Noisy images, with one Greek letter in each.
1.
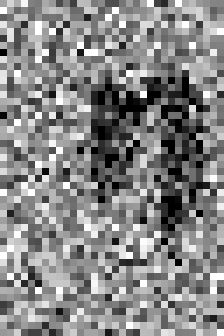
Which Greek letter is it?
eta
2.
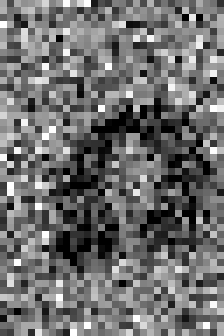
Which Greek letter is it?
omega
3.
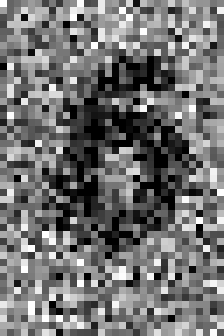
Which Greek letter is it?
delta
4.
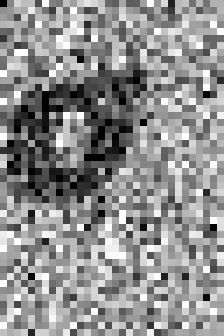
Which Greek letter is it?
sigma
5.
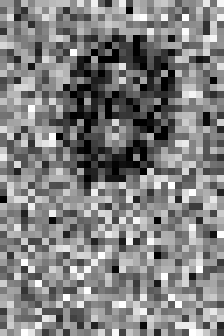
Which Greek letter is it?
theta
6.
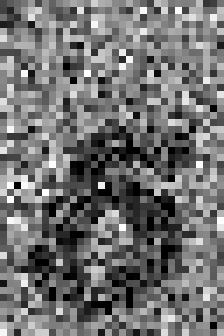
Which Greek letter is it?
delta
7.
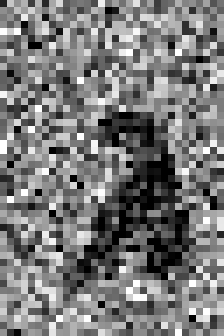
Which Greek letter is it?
lambda
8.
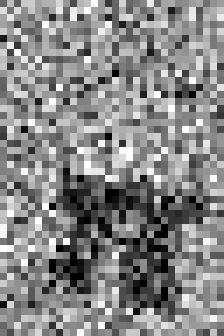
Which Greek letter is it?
pi
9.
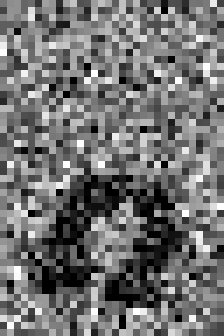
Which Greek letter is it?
omega
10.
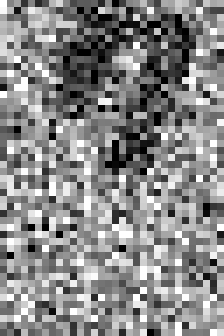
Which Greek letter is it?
eta
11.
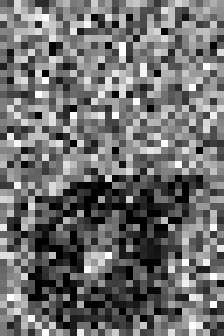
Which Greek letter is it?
alpha
